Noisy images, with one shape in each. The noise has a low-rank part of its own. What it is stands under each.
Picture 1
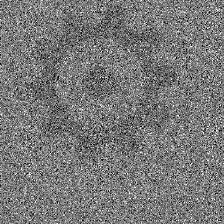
gear
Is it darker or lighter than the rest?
darker
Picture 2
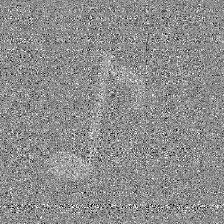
musical note
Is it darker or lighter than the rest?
lighter
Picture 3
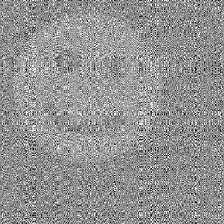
smiling face
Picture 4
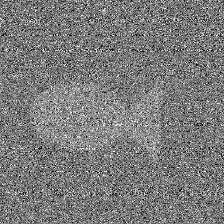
fish
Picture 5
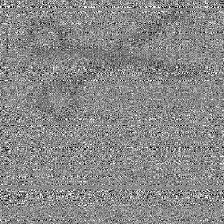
pair of scissors
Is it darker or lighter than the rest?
darker
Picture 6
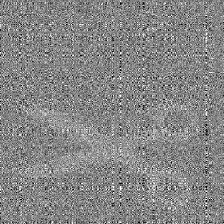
pair of scissors
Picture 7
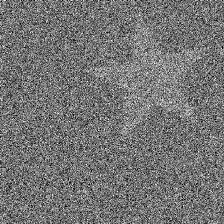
star
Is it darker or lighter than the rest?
lighter
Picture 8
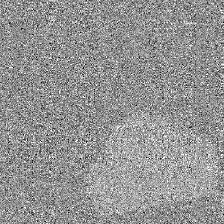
cloud
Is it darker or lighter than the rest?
lighter
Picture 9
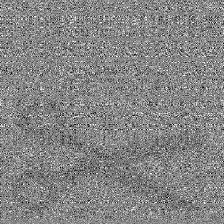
pair of scissors
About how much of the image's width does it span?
nearly all
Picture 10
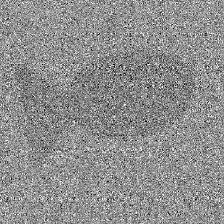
fish
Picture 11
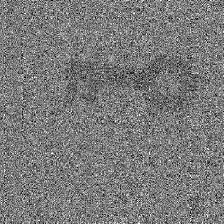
key
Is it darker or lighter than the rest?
darker
